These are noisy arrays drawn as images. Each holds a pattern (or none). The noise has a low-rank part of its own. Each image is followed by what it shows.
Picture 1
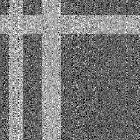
bands of rows crossing bands of columns
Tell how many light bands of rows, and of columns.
1 and 2
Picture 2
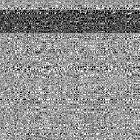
one band of rows
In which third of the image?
top
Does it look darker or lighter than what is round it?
darker
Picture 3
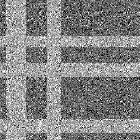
bands of rows crossing bands of columns
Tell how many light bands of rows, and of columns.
3 and 2
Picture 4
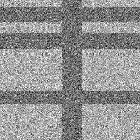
bands of rows crossing bands of columns
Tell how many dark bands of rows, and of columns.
3 and 1
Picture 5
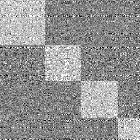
blocks along the diagonal
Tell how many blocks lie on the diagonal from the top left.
4
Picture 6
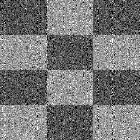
a checkerboard
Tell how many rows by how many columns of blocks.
4 by 3
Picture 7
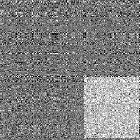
one block
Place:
bottom right
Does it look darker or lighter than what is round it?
lighter
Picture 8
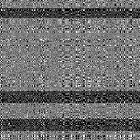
bands of rows
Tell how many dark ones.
3
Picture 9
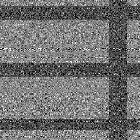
bands of rows crossing bands of columns
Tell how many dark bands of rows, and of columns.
3 and 1
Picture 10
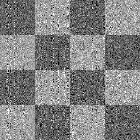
a checkerboard
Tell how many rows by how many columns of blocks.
4 by 4
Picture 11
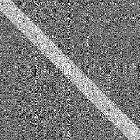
a diagonal band
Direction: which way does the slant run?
top left to bottom right
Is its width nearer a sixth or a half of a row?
a sixth
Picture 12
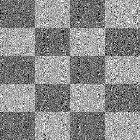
a checkerboard
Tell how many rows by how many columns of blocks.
5 by 4
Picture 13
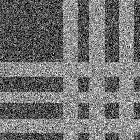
bands of rows crossing bands of columns
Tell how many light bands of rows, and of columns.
3 and 3
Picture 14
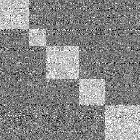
blocks along the diagonal
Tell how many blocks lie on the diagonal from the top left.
5
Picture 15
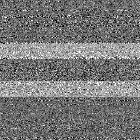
bands of rows
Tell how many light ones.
2
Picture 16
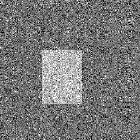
one block
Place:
centre
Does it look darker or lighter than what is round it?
lighter
